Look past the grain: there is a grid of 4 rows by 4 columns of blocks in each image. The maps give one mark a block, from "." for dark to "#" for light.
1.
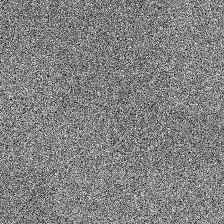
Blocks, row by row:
. . . #
# . . #
# # . .
. # # #
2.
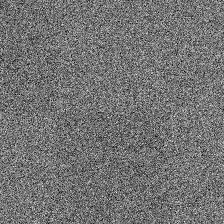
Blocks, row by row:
. # # #
. # # #
# . . #
# . . #
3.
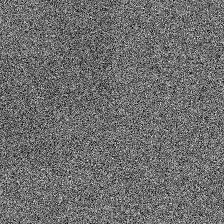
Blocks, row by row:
# . # #
. . # #
. # # #
# # # #
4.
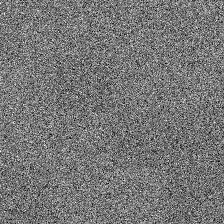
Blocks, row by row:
# # # #
# . # #
# # . .
. # # .
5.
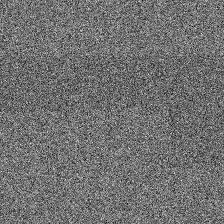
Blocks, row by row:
# # # #
. . . .
# # # .
# # # #
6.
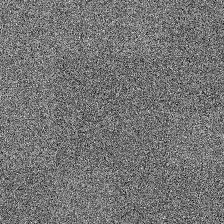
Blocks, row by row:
# # # .
# . . .
# . . #
. # . .
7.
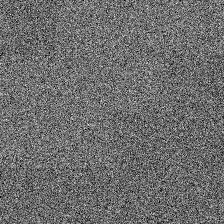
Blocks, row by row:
. # # #
# # # .
# # . .
. . . .
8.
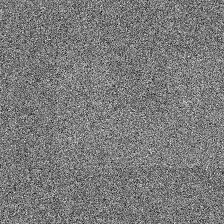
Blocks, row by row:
. . . .
. # . #
. # # #
. . . .
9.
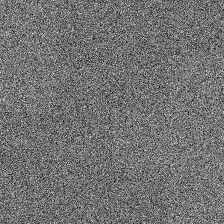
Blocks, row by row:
# . . .
# . . #
. . # #
. . . #
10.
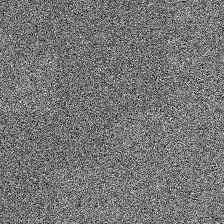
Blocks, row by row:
. . . #
# . . #
. . # #
. # # #
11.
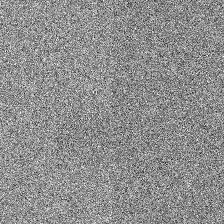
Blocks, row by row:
# # . .
# # . .
# . . .
# # . .
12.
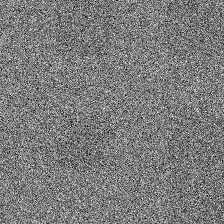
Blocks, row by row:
# . # .
# # # #
# . # .
# # # .
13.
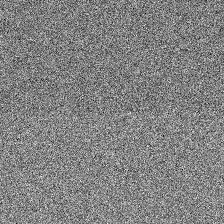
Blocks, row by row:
. . . .
. . . .
# # # #
# # # #
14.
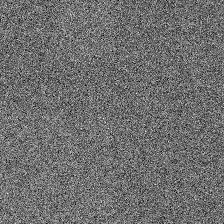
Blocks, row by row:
. # . .
. . . .
# # . .
# # . .
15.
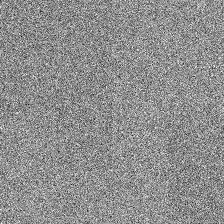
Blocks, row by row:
. . # #
. . # #
# . # .
# # # .
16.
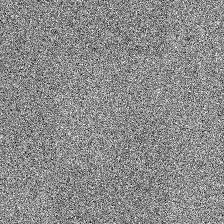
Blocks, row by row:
. . . #
. # # #
. # . #
# . . #
